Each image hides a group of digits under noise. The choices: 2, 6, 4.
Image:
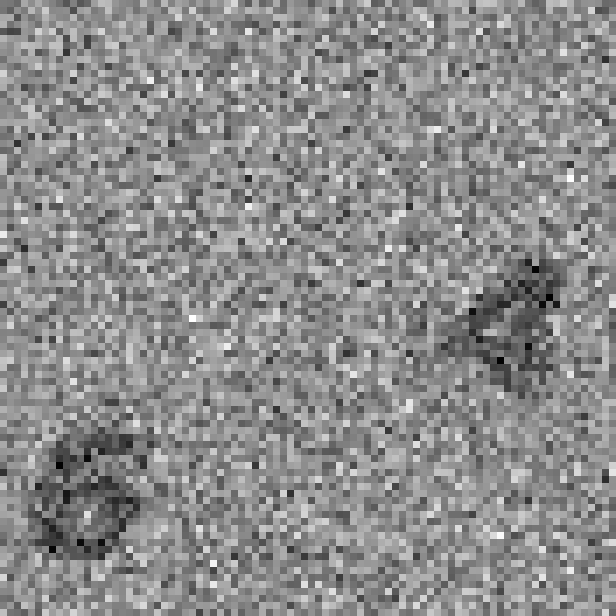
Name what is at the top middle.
nothing
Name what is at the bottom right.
nothing
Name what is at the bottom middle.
nothing
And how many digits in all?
2
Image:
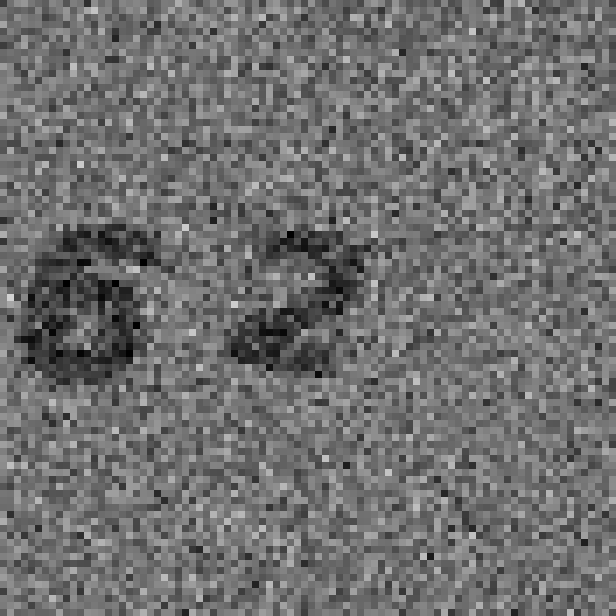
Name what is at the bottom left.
nothing
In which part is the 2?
centre
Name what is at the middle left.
6
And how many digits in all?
2
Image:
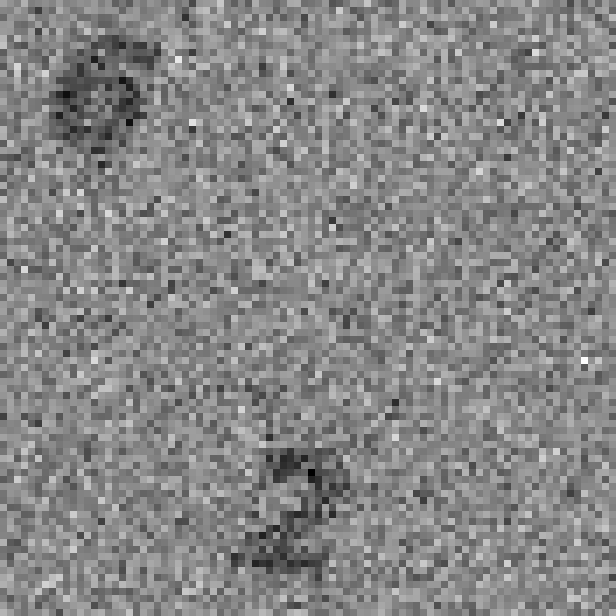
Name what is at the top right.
nothing
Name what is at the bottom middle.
2
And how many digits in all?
2
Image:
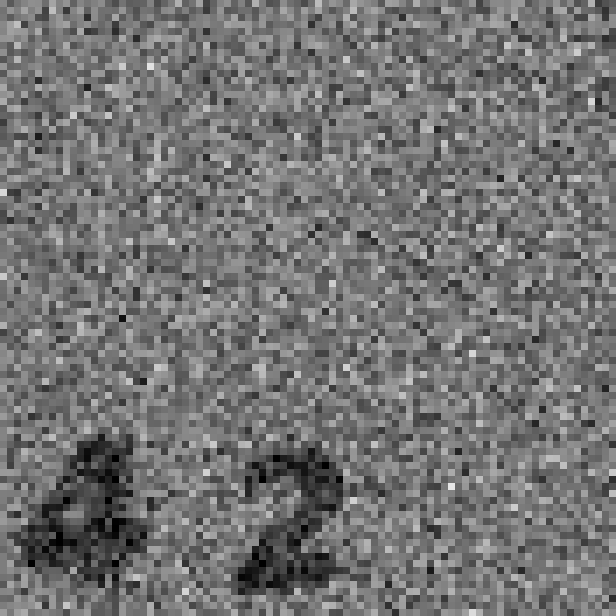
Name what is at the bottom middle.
2
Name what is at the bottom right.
nothing
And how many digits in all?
2
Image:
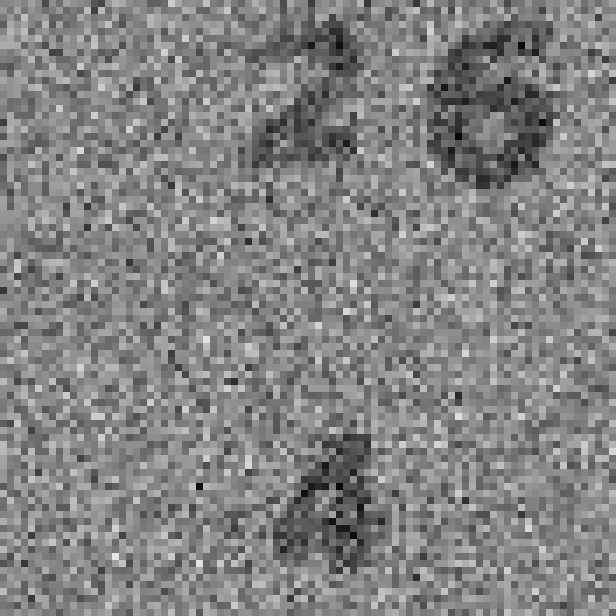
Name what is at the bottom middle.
4
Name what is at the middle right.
nothing
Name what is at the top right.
6
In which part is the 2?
top middle
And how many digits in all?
3
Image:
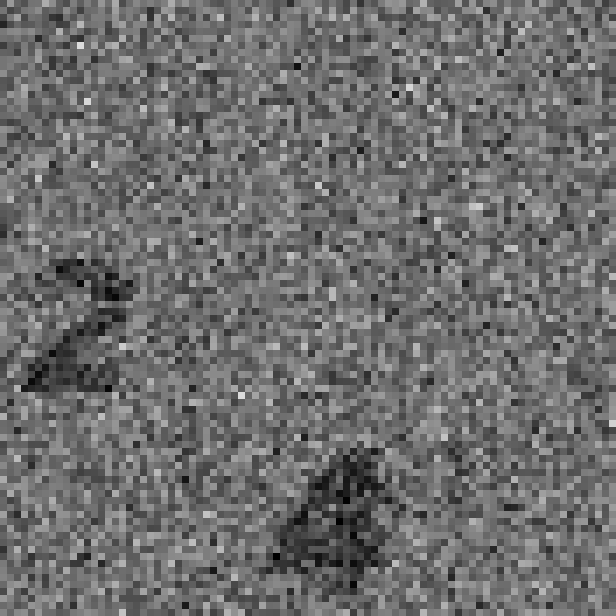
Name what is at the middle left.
2
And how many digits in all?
2
